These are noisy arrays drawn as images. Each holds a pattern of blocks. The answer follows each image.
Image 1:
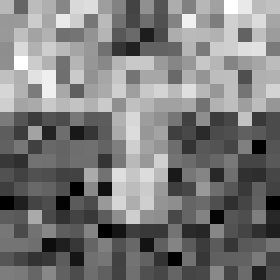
left and right mirror each other
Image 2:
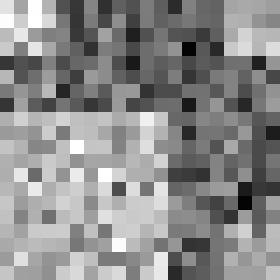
mirrored about the diagonal from the bottom left
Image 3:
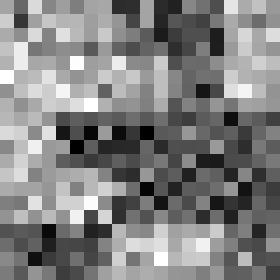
no symmetry
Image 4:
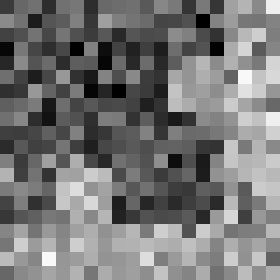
mirrored about the diagonal from the top left
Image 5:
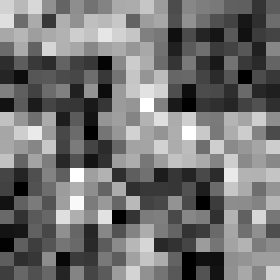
mirrored about the diagonal from the bottom left
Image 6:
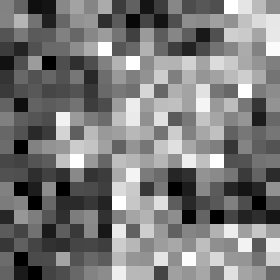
no symmetry
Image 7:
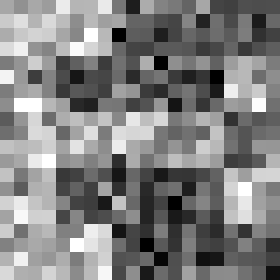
top and bottom mirror each other
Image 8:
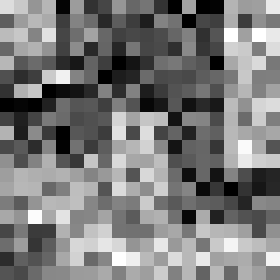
no symmetry
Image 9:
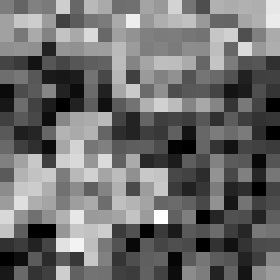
no symmetry
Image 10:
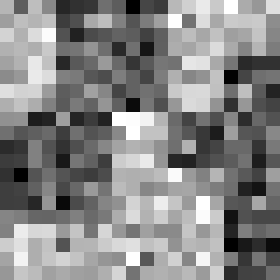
no symmetry
